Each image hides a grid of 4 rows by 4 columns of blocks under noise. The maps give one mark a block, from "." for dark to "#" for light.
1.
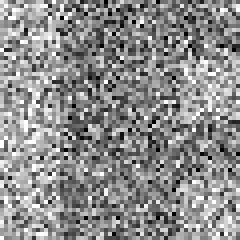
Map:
# . . .
# . . #
# . . .
# . . #
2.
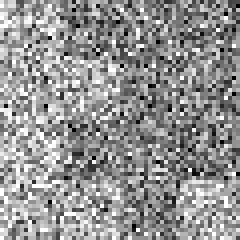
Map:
# . . .
# # . .
# . . .
# # . #
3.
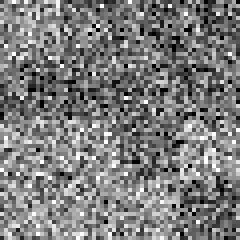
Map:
# . . .
. . . .
# # . #
# # # .
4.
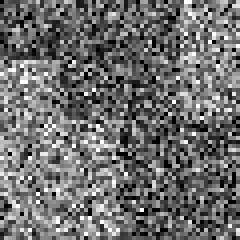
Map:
. . . #
# . . #
# # . .
# # . .
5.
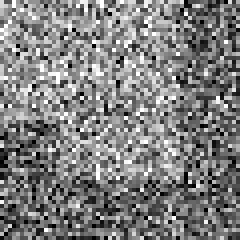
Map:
# # # .
# # # .
. # # .
. . . .
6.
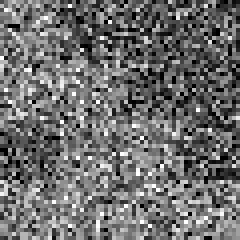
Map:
# . . .
# # . .
. # # .
# # # #
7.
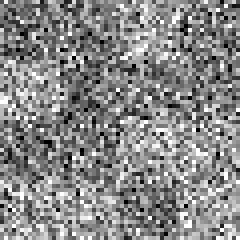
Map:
. . # .
# . . .
. . # #
# # . #
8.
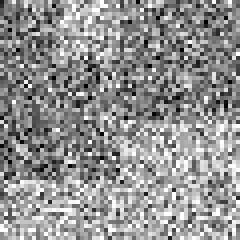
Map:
. # . .
. . . .
. . # #
# # # #
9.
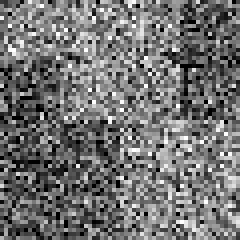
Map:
# # # .
. # # .
. . # #
. . # #
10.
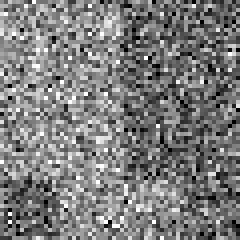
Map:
# # . .
# # . .
# # . .
. # # .
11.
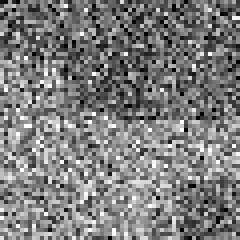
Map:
. . . .
# . . .
# # # #
# # # .
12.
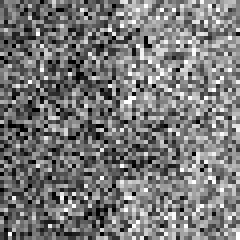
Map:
. . # #
. . # #
. . . #
. . # #
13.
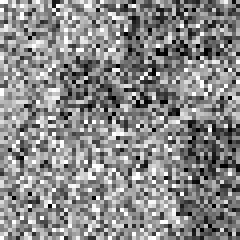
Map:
# # . .
# . . #
# # # .
# # # .
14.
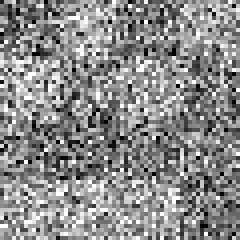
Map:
. # . #
# . # .
. . . .
# # # .
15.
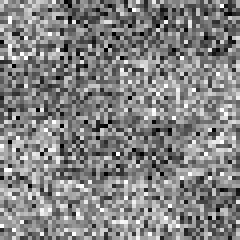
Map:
# . . .
. . # #
# . . #
# # # .
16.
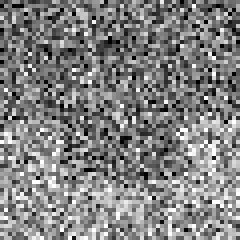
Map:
. . . .
. . . .
# . . #
# # # #
